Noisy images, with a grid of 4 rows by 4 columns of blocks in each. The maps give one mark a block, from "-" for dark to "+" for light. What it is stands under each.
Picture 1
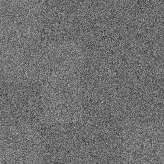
+---
++--
-+--
+--+
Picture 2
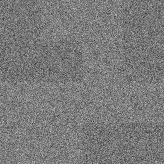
-++-
--+-
++++
++--
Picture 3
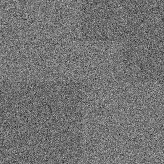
++--
+++-
--++
--++
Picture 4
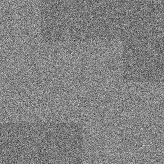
+---
+++-
++++
--++
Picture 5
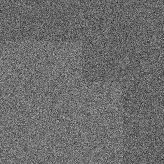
----
++--
+++-
+++-
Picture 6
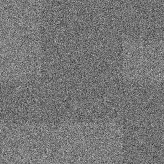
+---
+--+
----
+++-
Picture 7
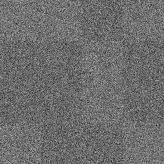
++-+
--+-
--+-
+--+
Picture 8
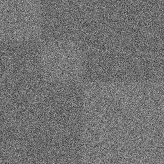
+---
-+--
--++
--++
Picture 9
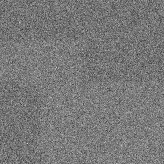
----
++--
-+++
-+++
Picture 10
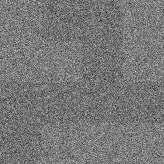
+--+
++-+
----
-+++
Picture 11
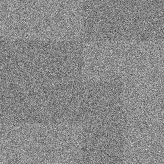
++--
--++
---+
++-+
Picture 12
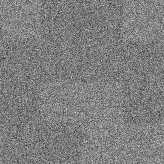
+--+
----
-++-
--++
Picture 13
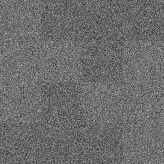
+---
++-+
+-++
---+
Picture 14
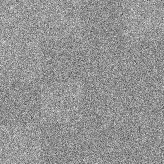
++-+
+---
-+--
+---
